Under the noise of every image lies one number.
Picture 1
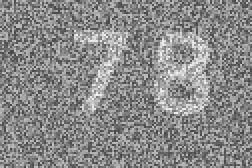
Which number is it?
78
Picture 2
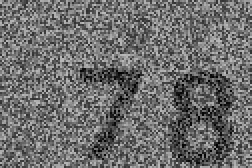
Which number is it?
78
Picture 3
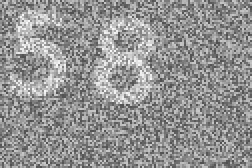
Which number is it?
58
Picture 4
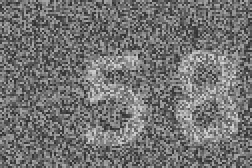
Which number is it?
58
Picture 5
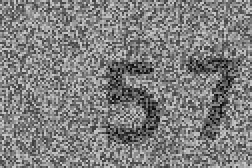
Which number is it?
57
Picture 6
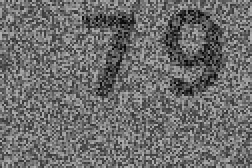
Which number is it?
79
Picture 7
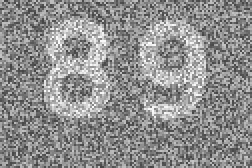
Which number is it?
89
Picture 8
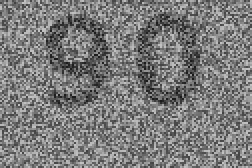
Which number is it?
90
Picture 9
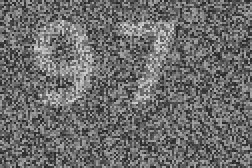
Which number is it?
97
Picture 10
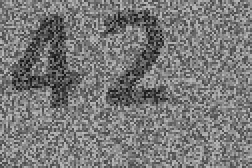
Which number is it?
42
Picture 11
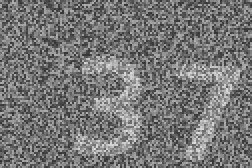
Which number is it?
37
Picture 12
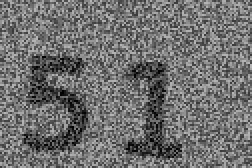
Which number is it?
51
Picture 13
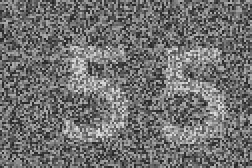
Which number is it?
55
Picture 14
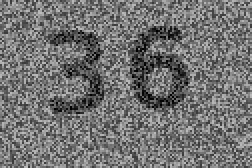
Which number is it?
36
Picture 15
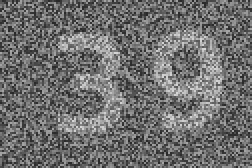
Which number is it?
39
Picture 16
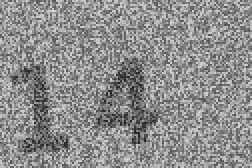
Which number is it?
14
